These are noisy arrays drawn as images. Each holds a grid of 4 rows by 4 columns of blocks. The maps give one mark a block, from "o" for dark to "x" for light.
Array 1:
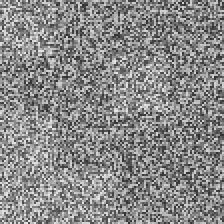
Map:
xooo
ooxo
xooo
xxoo
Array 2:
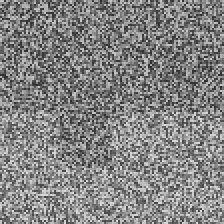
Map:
oooo
oooo
xoxx
xxxx
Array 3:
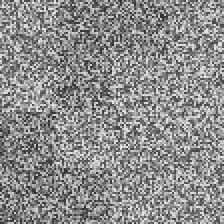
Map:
xoox
xoxx
oxxx
ooxx
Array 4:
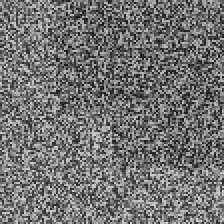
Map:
xooo
xooo
xxoo
xxxx
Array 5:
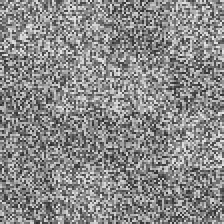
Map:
xxox
oxxo
ooox
oxoo
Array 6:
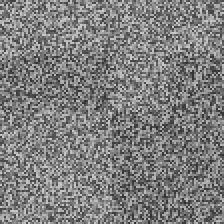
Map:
xxxx
ooxo
xxoo
xxoo
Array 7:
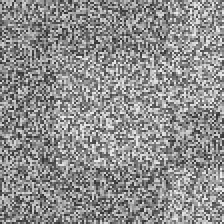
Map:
ooox
oxxx
oxxo
ooox
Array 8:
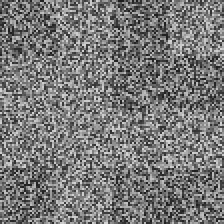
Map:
oxox
xxoo
xxxx
oxoo
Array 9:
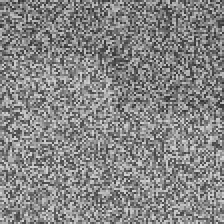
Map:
oooo
xxoo
xxxx
xxxx
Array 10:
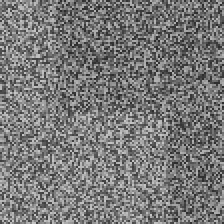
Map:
xooo
xooo
xxxo
xxxo
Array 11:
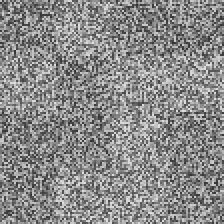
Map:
oxoo
xoxx
ooxo
oxxo
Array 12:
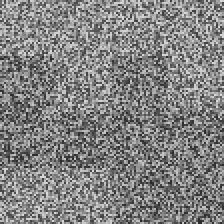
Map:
xxxx
oxox
oooo
xxoo
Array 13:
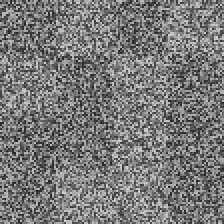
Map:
oxox
xoxo
ooxo
oxxo
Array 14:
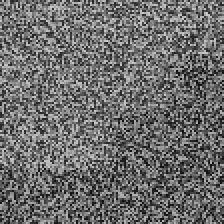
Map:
xxxx
xxxo
xxoo
oooo
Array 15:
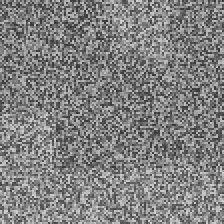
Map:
ooxo
oooo
xooo
xxxx
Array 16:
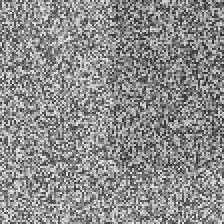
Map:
xxoo
xxoo
xxoo
xxxx
